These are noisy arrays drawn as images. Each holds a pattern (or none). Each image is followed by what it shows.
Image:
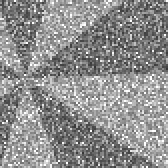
spokes from one point
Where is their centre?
middle left
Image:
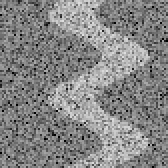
a wavy band
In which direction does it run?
top to bottom
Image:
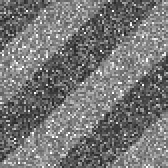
diagonal stripes
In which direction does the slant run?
bottom left to top right
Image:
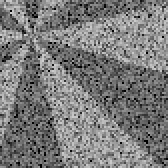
spokes from one point
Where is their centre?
top left
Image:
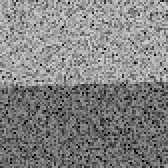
a sharp edge
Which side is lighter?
top
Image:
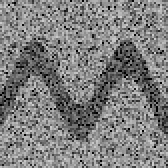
a wavy band
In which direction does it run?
left to right
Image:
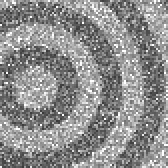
rings round one point
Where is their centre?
middle left
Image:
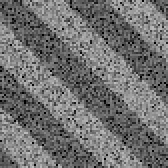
diagonal stripes
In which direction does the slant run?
top left to bottom right
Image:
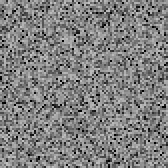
only noise
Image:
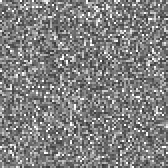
only noise
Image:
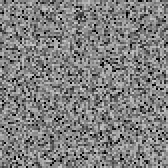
only noise
